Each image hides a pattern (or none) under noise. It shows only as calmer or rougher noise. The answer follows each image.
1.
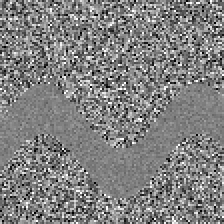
a wavy band
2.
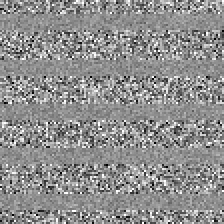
horizontal stripes
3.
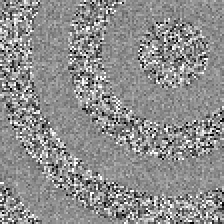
rings round one point
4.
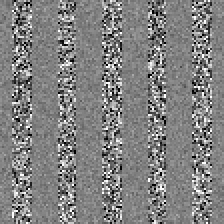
vertical stripes
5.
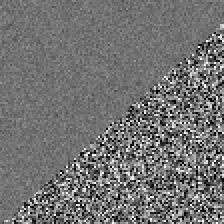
a sharp edge
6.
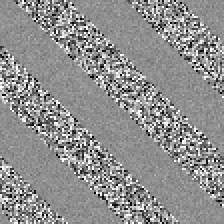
diagonal stripes
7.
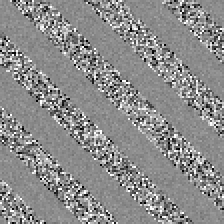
diagonal stripes
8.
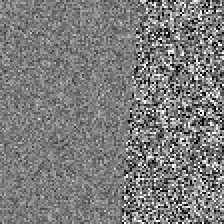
a sharp edge
